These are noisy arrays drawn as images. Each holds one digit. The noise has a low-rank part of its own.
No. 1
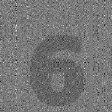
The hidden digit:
6
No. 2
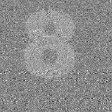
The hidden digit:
8
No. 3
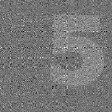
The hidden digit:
5
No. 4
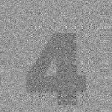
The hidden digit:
4
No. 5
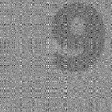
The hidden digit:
9
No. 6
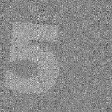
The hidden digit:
5
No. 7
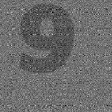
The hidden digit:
9
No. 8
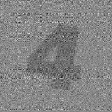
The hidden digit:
4
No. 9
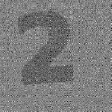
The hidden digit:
2
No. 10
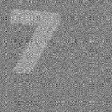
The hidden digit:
7
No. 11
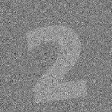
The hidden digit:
2
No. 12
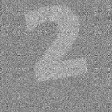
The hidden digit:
2
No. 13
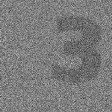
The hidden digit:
3
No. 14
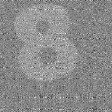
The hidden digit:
8
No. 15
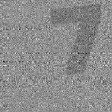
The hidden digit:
7
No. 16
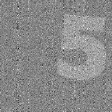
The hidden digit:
5
